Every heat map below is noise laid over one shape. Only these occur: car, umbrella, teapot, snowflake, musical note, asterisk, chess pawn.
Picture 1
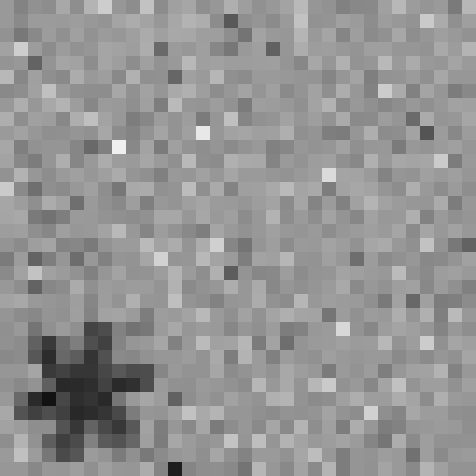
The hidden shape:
asterisk
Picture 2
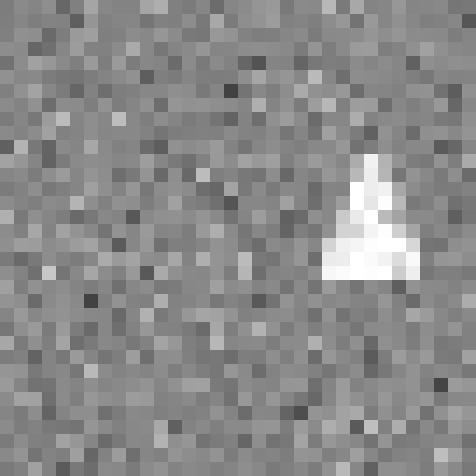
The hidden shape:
chess pawn
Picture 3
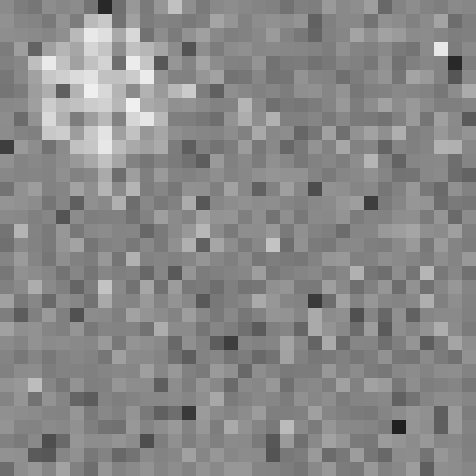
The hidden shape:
snowflake
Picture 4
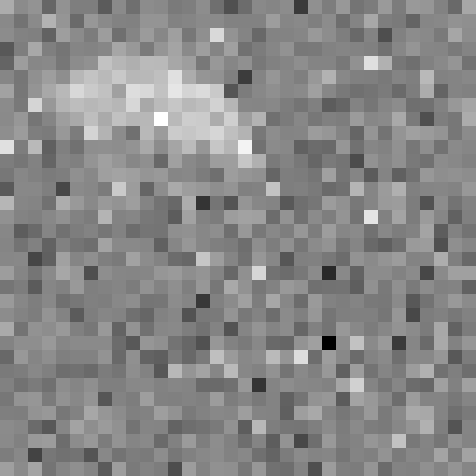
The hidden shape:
umbrella
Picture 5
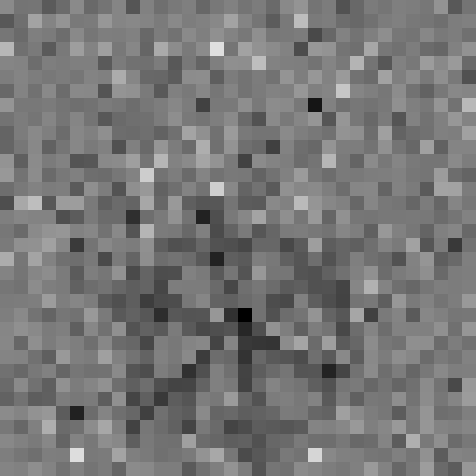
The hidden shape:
snowflake
